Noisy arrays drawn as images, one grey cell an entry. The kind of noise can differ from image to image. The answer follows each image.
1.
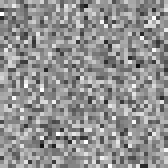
independent entries
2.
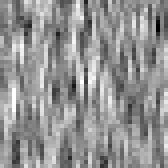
streaked along the columns
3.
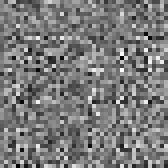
low rank plus noise
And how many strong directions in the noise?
three or four
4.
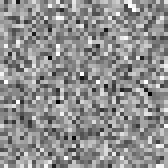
independent entries
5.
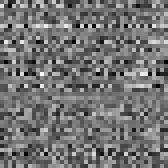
rows of uneven size
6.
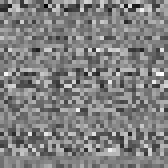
rows of uneven size
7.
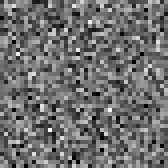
independent entries
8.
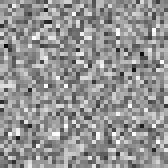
independent entries
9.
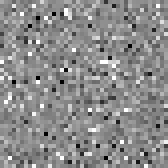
heavy tails
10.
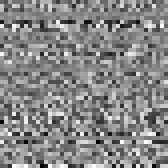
rows of uneven size
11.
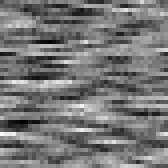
streaked along the rows
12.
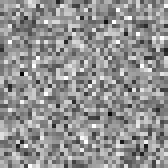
independent entries
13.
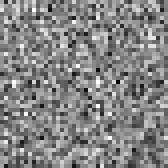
low rank plus noise
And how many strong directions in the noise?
five to eight
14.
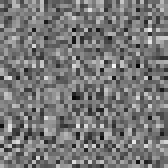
low rank plus noise
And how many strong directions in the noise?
three or four
